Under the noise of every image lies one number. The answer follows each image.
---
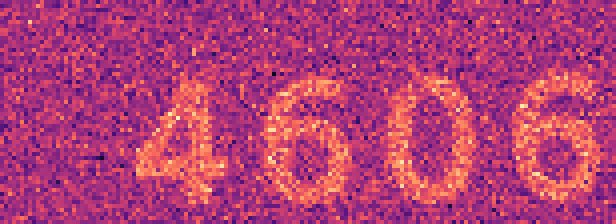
4606
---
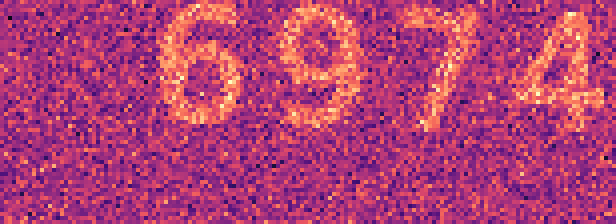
6974
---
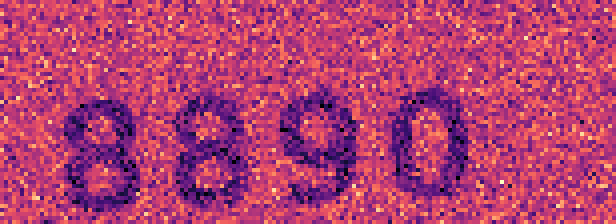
8890
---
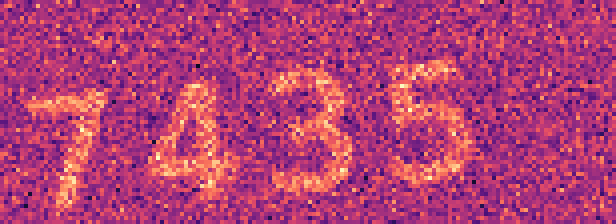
7435
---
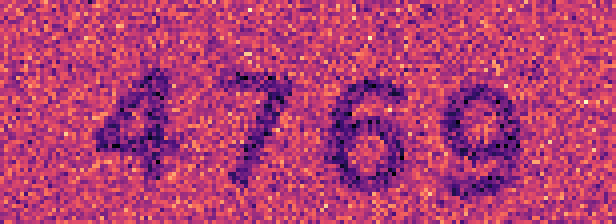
4769
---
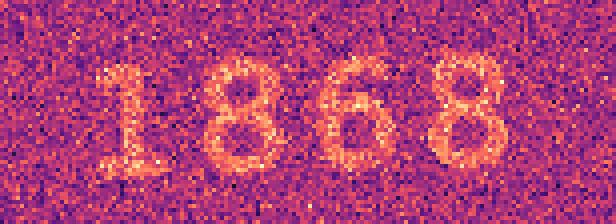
1868
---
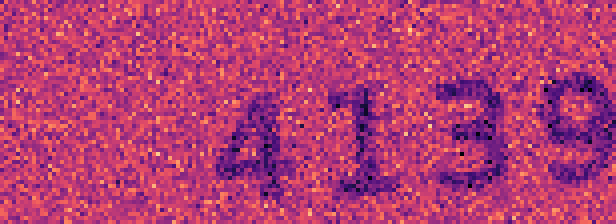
4139
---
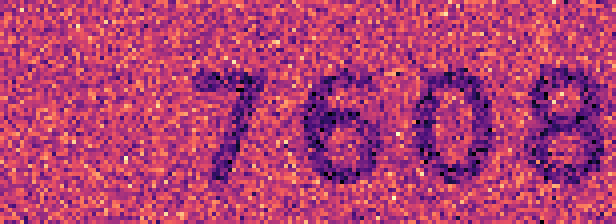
7608
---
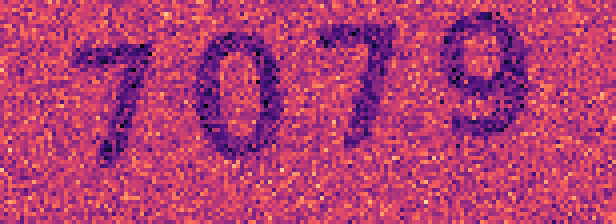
7079
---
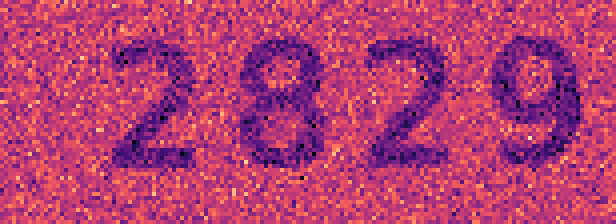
2829
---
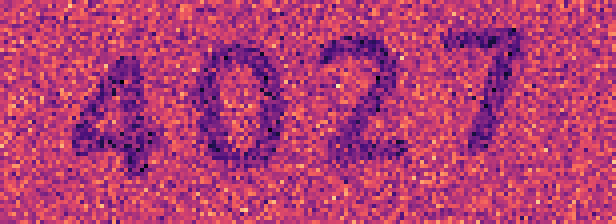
4027
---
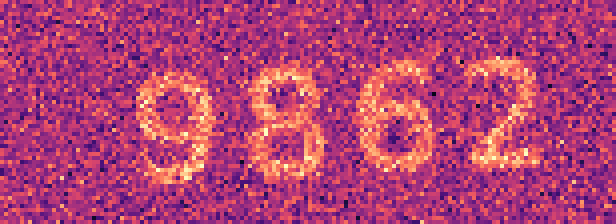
9862
